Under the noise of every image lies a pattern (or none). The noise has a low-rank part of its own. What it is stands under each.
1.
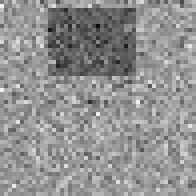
one block
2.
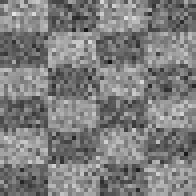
a checkerboard
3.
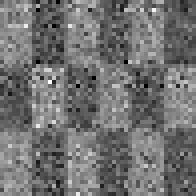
a checkerboard
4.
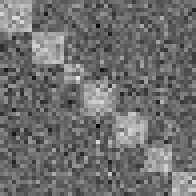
blocks along the diagonal
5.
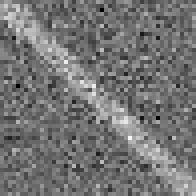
a diagonal band
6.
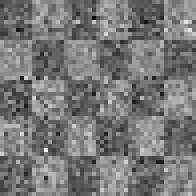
a checkerboard
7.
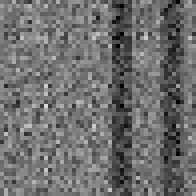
bands of columns
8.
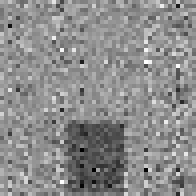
one block
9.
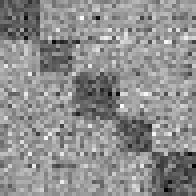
blocks along the diagonal
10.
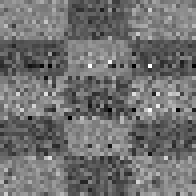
a checkerboard
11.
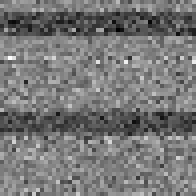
bands of rows
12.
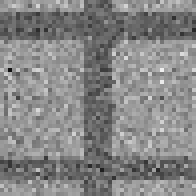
bands of rows crossing bands of columns
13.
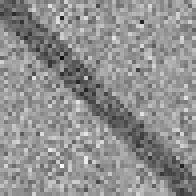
a diagonal band
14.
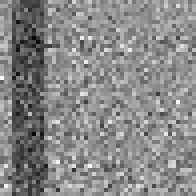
one band of columns
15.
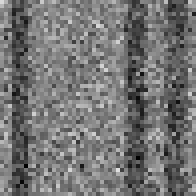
bands of columns
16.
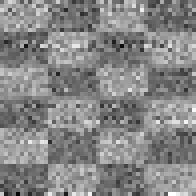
a checkerboard
